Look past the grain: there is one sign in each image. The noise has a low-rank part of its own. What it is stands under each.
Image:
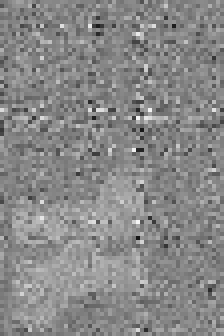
not-equal sign
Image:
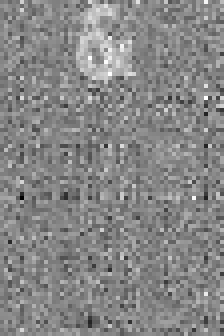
ampersand
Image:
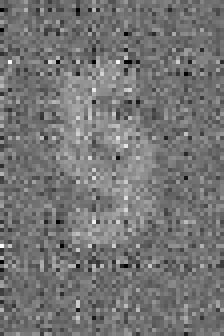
section sign
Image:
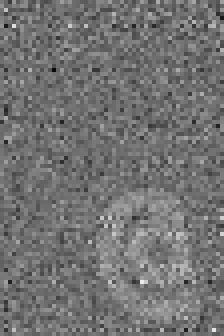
at sign
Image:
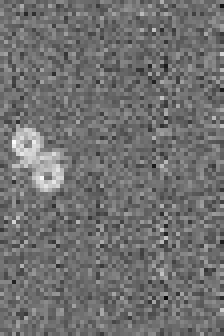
percent sign
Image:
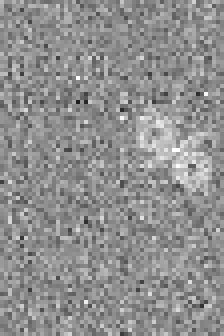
percent sign
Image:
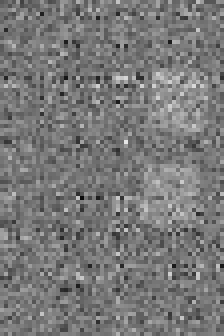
colon
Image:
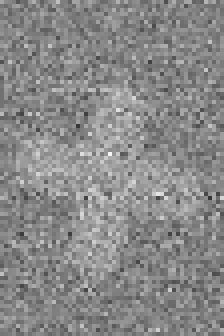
plus sign
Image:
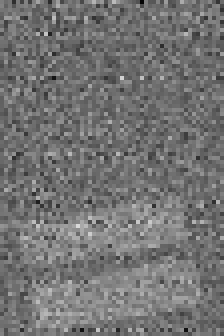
equals sign
